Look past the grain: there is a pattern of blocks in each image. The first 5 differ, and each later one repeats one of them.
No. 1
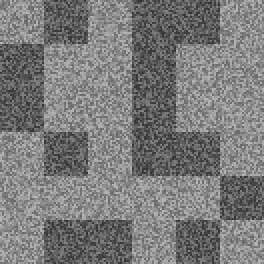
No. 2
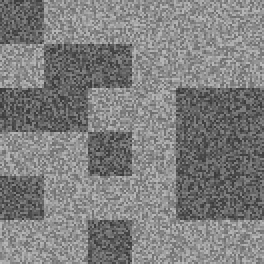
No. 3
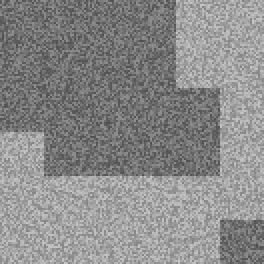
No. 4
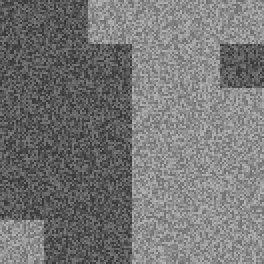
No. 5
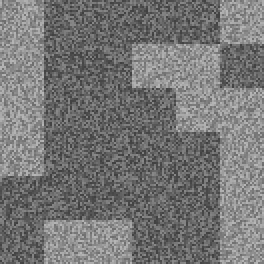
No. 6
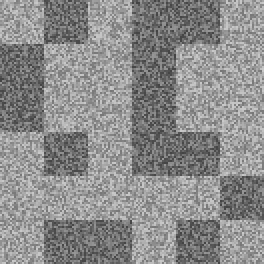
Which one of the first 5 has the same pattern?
1
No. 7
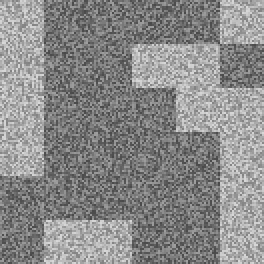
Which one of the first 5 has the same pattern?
5
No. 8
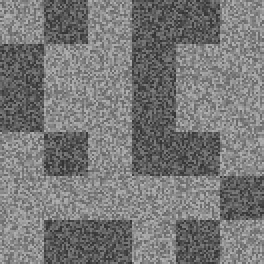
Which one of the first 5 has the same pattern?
1
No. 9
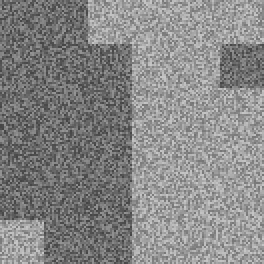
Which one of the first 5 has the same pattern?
4
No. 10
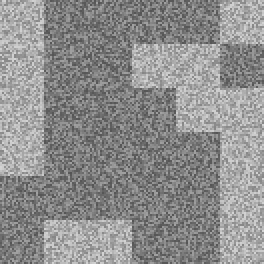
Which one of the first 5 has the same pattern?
5
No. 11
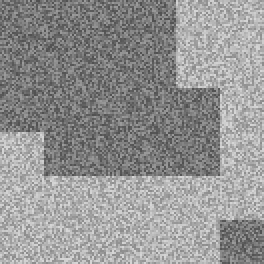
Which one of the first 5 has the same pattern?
3
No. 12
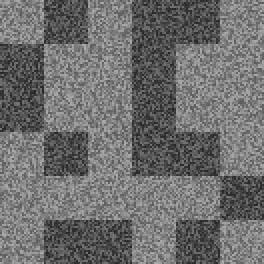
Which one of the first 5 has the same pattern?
1
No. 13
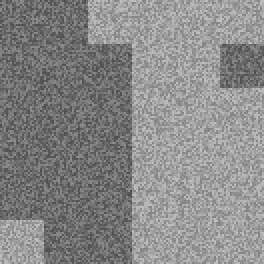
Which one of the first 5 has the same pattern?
4
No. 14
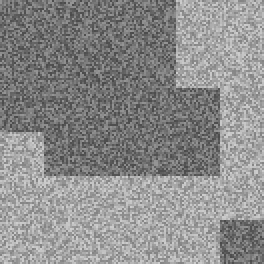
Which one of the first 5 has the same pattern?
3
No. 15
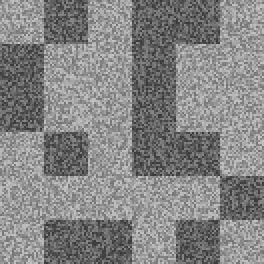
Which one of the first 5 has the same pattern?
1
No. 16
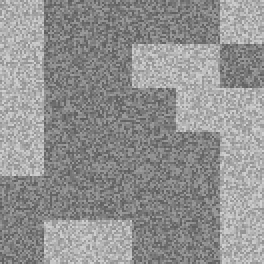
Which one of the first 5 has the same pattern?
5
